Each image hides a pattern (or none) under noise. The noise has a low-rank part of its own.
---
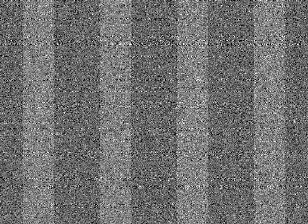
vertical stripes
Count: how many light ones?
4
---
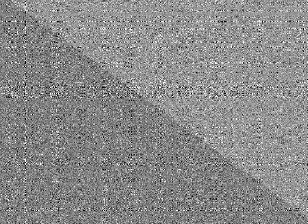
a sharp edge
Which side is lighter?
top right
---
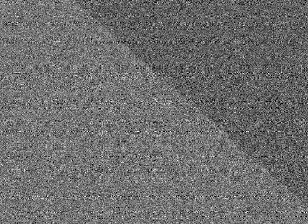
a sharp edge
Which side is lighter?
bottom left
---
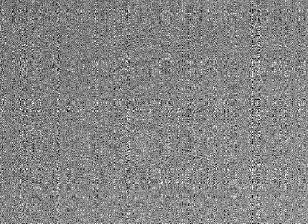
a smooth slope
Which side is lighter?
bottom right
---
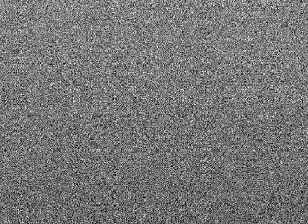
a smooth slope
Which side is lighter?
top
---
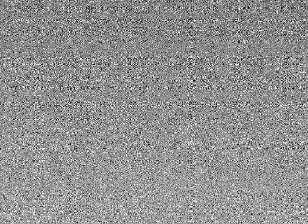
a smooth slope
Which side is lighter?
bottom
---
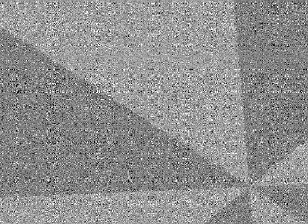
spokes from one point
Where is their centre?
bottom right
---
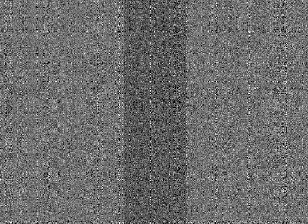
one vertical stripe
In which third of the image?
middle
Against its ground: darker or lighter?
darker
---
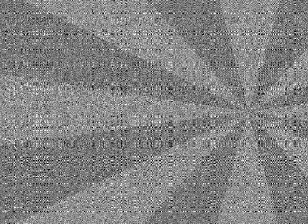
spokes from one point
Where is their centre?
middle right
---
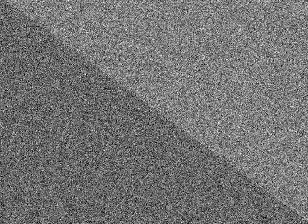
a sharp edge
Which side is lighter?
top right
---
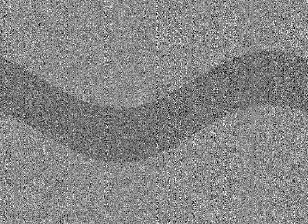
a wavy band
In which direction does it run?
left to right
